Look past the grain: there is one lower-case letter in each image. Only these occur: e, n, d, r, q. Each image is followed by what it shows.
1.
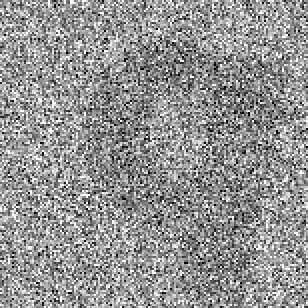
q
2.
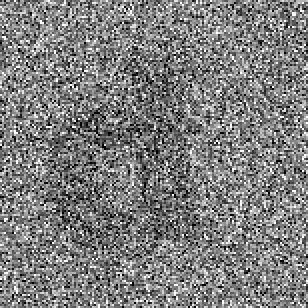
d
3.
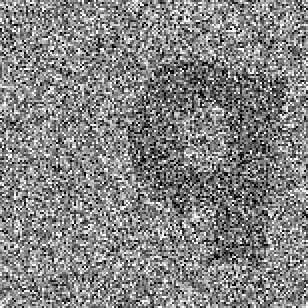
q
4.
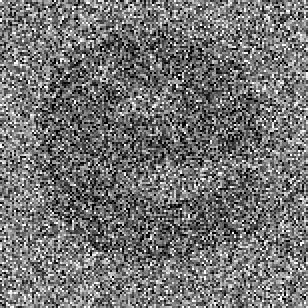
e
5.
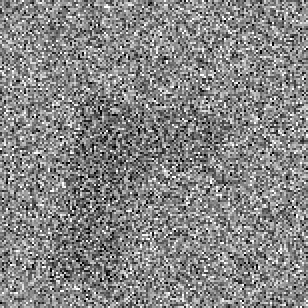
r
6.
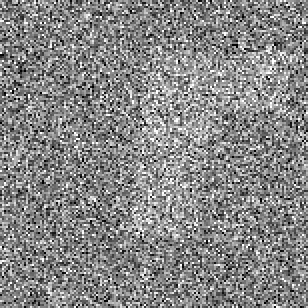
r
